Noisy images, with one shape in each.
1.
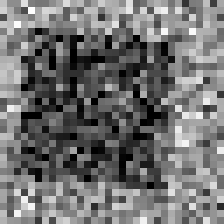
dark square
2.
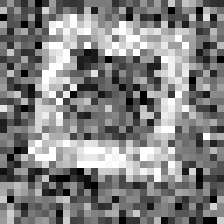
light square frame
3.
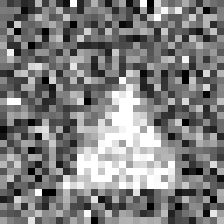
light triangle
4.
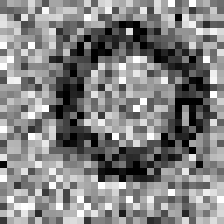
dark ring
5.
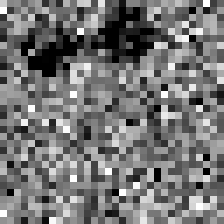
dark dumbbell
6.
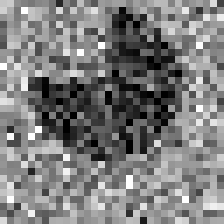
dark disc with a wedge cut out
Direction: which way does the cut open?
up and left
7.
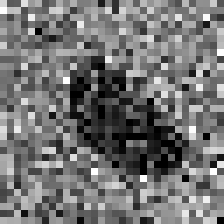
dark half disc
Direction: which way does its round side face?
down and left
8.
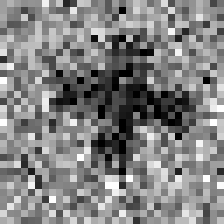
dark cross
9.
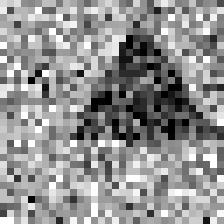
dark triangle
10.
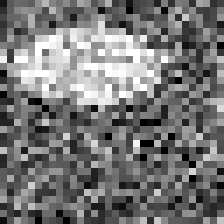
light ellipse
